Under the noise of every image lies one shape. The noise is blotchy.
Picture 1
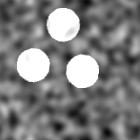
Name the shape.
three dots
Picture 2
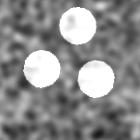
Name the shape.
three dots
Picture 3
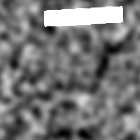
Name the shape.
bar
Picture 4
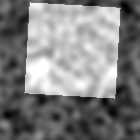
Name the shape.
square
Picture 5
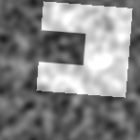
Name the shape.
square with a notch
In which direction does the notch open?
left
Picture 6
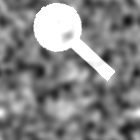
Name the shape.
lollipop
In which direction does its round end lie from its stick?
up and left
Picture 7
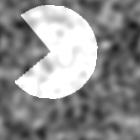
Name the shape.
disc with a wedge cut out
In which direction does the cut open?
left
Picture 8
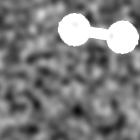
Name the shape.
dumbbell
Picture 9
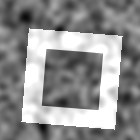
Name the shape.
square frame
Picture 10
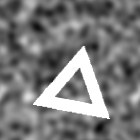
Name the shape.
triangle frame
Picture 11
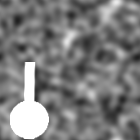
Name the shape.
lollipop
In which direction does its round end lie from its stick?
down
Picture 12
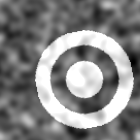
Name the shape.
bullseye
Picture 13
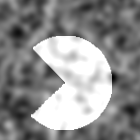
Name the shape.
disc with a wedge cut out
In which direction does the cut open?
left
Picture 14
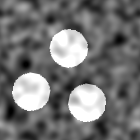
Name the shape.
three dots
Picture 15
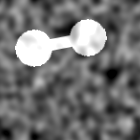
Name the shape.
dumbbell
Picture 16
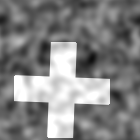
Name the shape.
cross
